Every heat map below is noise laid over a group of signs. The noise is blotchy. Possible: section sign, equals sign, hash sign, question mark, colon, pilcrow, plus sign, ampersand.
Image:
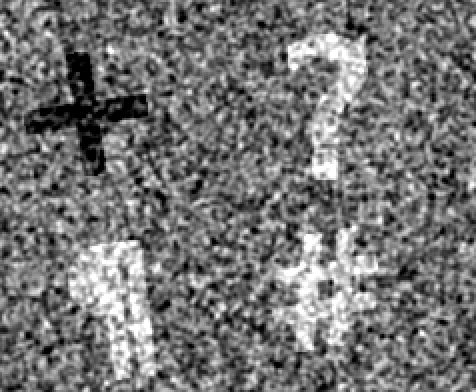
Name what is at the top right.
question mark
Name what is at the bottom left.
pilcrow
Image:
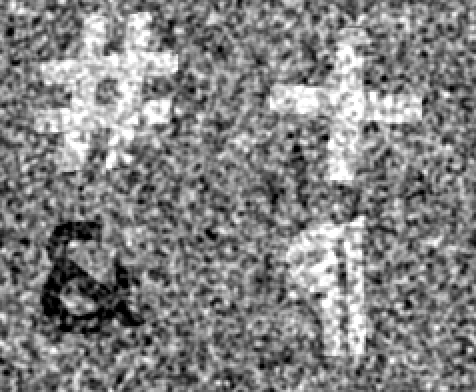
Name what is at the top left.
hash sign
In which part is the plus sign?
top right
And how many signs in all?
4
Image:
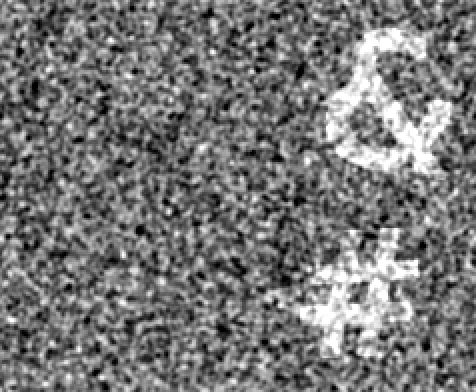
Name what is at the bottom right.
hash sign
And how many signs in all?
2
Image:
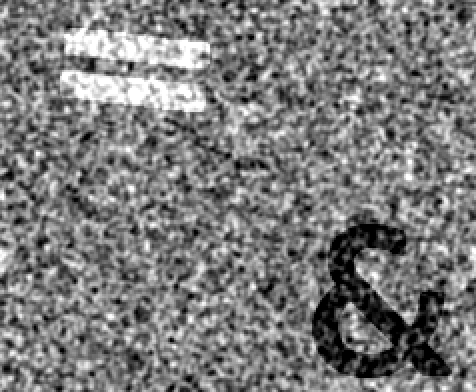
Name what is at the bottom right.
ampersand
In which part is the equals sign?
top left
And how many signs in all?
2
